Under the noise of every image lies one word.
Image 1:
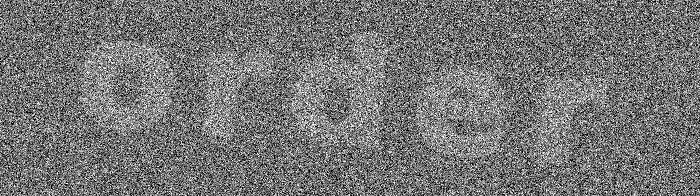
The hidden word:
order
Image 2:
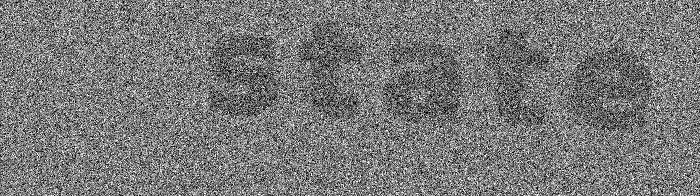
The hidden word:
state
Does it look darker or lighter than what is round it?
darker
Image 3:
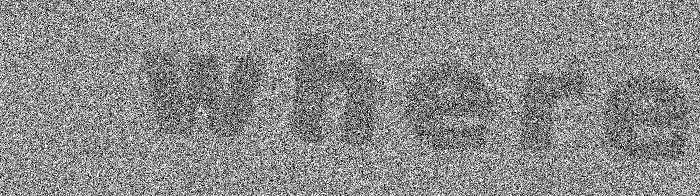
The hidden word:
where
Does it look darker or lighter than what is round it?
darker
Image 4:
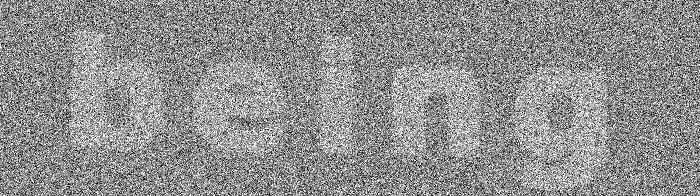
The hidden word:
being
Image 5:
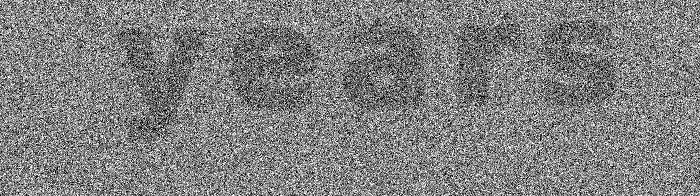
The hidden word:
years
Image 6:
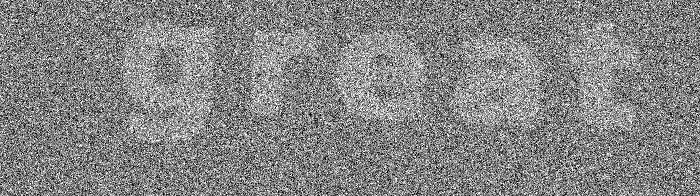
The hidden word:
great
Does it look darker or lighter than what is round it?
lighter
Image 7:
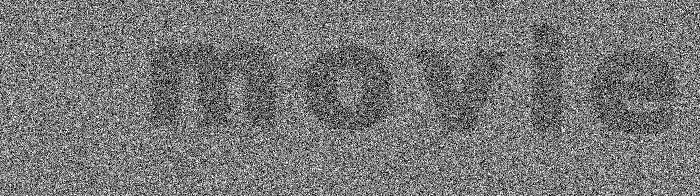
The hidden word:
movie
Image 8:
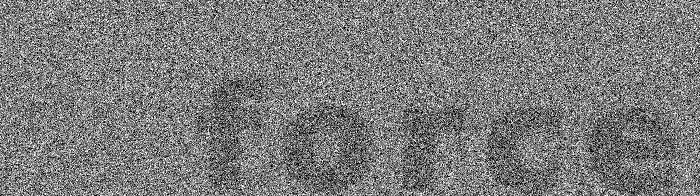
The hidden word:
force
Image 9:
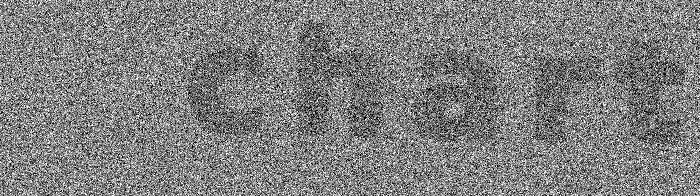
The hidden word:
chart
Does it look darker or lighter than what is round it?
darker
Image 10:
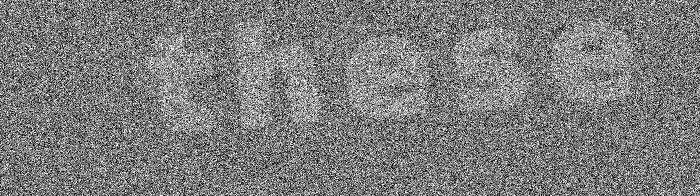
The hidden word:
these
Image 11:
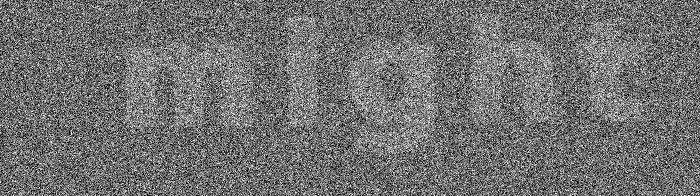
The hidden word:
might
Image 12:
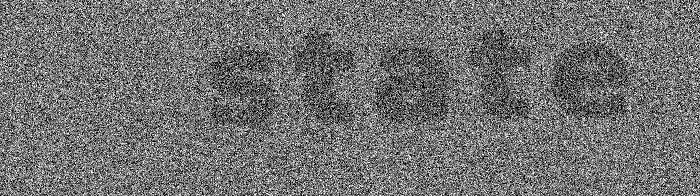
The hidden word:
state
